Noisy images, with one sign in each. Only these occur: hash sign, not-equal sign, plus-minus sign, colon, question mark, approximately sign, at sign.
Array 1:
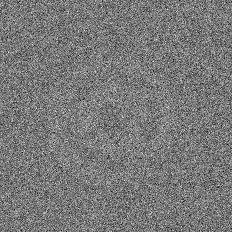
at sign
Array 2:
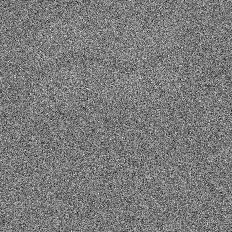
approximately sign
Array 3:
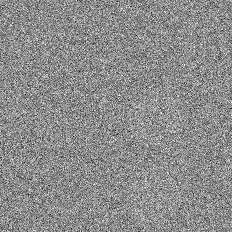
colon
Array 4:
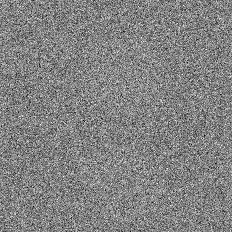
colon
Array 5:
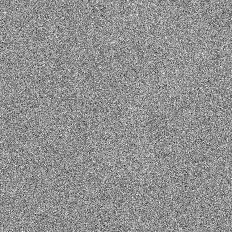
question mark
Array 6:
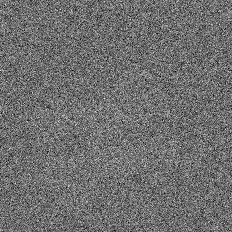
not-equal sign
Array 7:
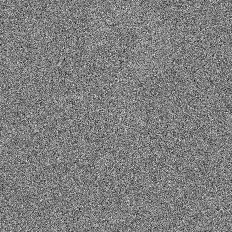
question mark
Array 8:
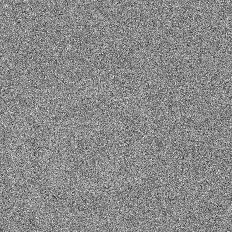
at sign
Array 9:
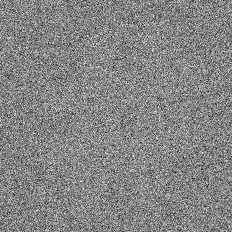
hash sign
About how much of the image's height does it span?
nearly all
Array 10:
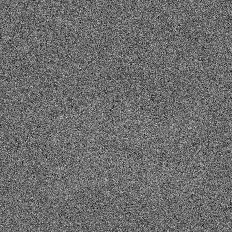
approximately sign
